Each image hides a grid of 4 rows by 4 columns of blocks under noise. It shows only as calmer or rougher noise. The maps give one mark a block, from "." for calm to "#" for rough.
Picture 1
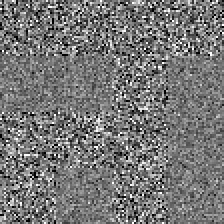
# # # #
. . # .
# # # .
# . # .
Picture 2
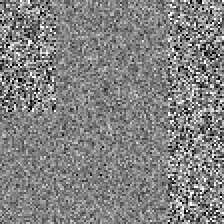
# . . #
# . . #
. . . #
. . . #
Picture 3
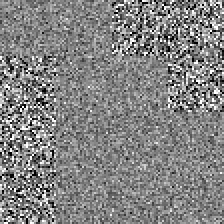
. . # #
# . . #
# . . .
# . . .
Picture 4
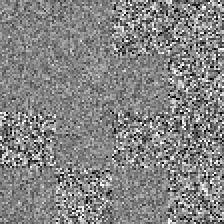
. . # #
. . . #
# . # #
. # . #
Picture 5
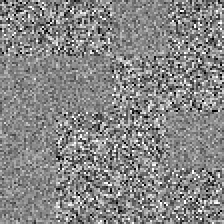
# # . #
. . # #
. # # .
. # # #
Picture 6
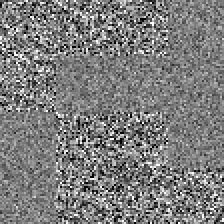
# # # .
# . . .
. # # .
. # # #
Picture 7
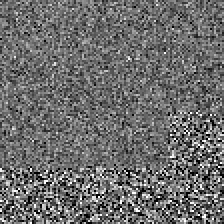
. . . .
. . . .
. . . #
# # # #
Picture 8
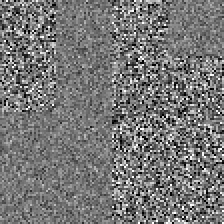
# . # .
# . # #
. . # #
. . # #
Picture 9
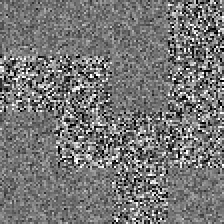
. . . #
# # . #
. # # #
. . # .
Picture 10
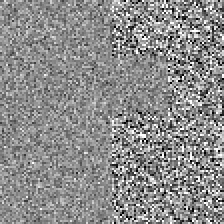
. . # #
. . . #
. . # #
. . # #
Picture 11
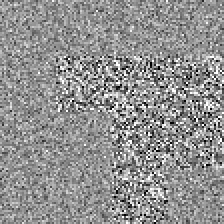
. . . .
. # # #
. . # #
. . # .
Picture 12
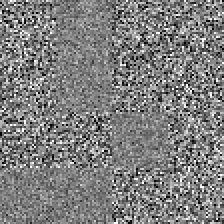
# . # #
# . # #
# # . #
. . # #
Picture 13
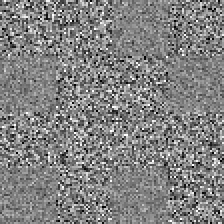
# # . #
. # # .
# # # #
. # . #
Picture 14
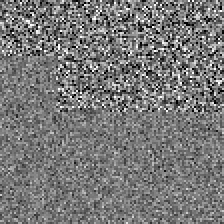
# # # #
. # # #
. . . .
. . . .
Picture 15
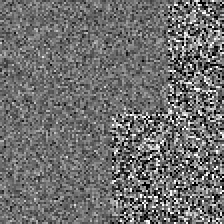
. . . #
. . . #
. . # #
. . # #
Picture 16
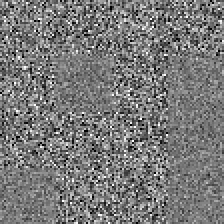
# # # #
# . # .
# # # .
. # # .
